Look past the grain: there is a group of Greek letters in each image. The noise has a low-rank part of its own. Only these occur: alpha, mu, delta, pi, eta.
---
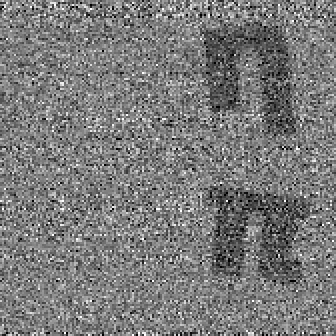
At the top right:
eta
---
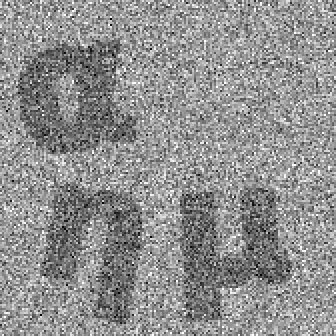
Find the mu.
bottom right
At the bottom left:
eta
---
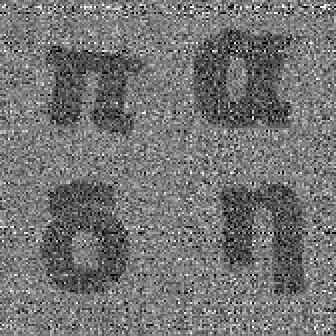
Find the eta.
bottom right
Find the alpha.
top right
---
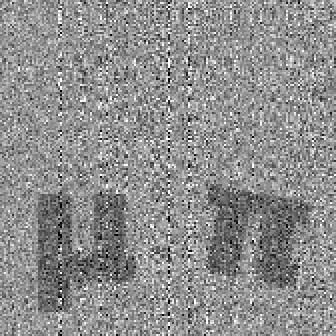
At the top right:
nothing
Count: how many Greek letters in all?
2
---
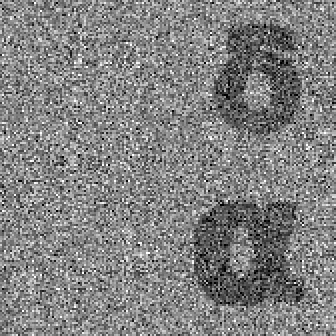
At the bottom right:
alpha
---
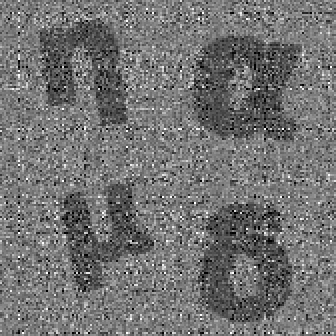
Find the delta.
bottom right
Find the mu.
bottom left
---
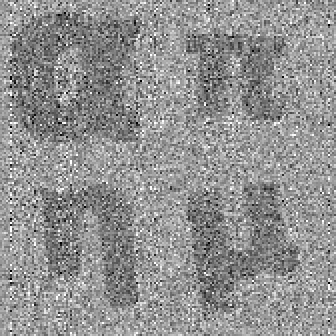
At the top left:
alpha
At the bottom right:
mu
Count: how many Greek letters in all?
4
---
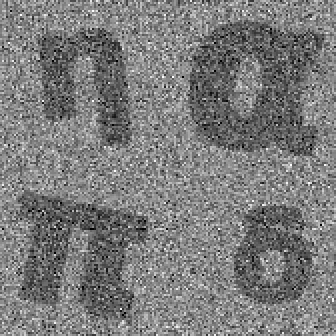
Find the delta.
bottom right
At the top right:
alpha
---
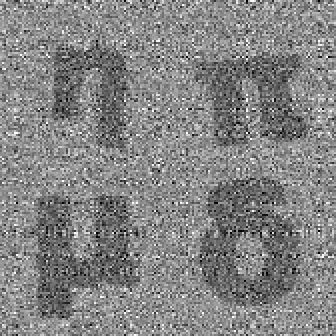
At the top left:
eta
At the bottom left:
mu
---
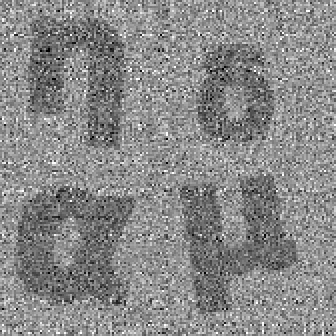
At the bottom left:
alpha
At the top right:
delta
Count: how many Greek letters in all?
4
